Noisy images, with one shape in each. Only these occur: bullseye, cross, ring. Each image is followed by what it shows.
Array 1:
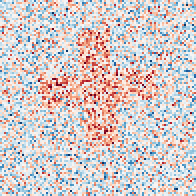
red cross
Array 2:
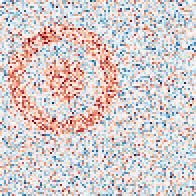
red bullseye
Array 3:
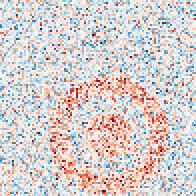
red bullseye
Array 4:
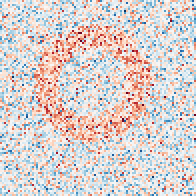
red ring
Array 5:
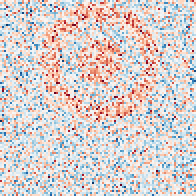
red bullseye
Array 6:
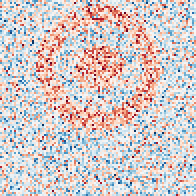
red bullseye
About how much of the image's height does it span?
two thirds
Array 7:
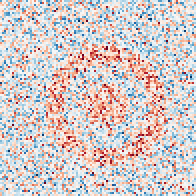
red bullseye
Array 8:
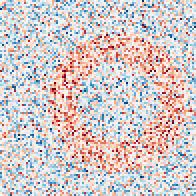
red ring
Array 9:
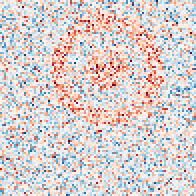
red bullseye
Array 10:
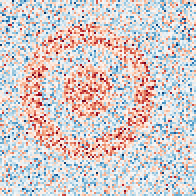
red bullseye
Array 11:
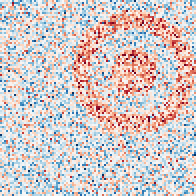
red bullseye
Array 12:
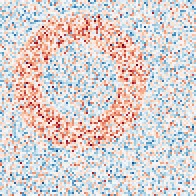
red ring
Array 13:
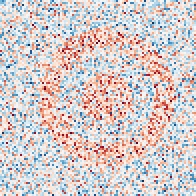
red bullseye
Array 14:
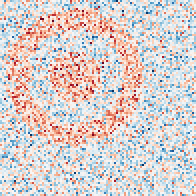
red bullseye
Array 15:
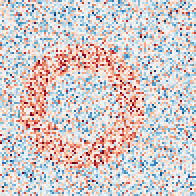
red ring
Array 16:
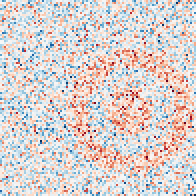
red bullseye
